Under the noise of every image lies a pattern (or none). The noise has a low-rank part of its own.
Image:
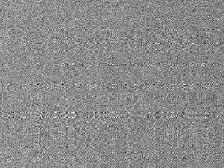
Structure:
a smooth slope
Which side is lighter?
left
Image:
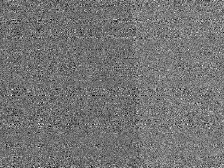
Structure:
a sharp edge
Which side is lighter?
right
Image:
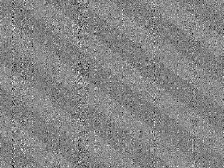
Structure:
diagonal stripes
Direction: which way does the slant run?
top left to bottom right
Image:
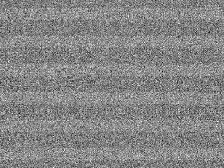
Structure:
horizontal stripes
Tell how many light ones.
6
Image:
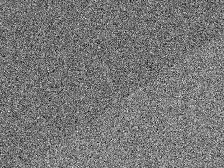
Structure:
a sharp edge
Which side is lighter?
bottom right
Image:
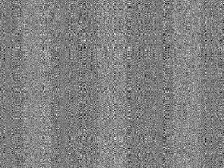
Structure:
vertical stripes
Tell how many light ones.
3
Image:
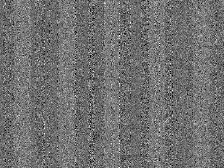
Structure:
vertical stripes
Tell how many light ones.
5
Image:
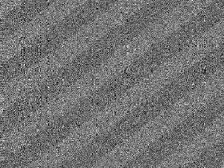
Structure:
diagonal stripes
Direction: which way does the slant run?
bottom left to top right
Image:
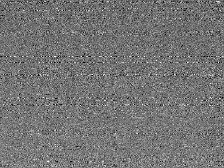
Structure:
a smooth slope
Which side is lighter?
bottom
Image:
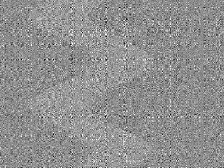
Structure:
a wavy band
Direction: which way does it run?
top to bottom
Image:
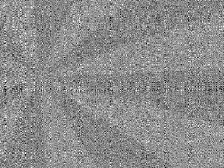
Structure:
spokes from one point
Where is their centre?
middle left
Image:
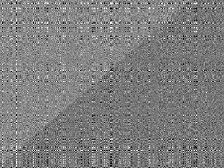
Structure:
a sharp edge
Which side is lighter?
top left
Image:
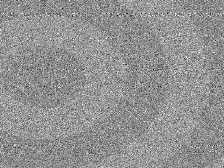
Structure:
rings round one point
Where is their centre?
middle left
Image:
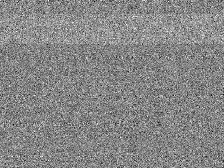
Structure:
one horizontal stripe
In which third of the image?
top
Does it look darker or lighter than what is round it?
lighter
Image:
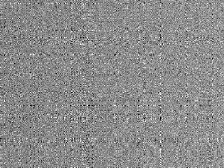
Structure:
a smooth slope
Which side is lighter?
right
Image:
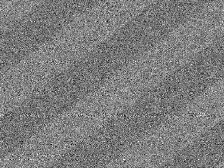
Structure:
diagonal stripes
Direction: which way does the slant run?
bottom left to top right
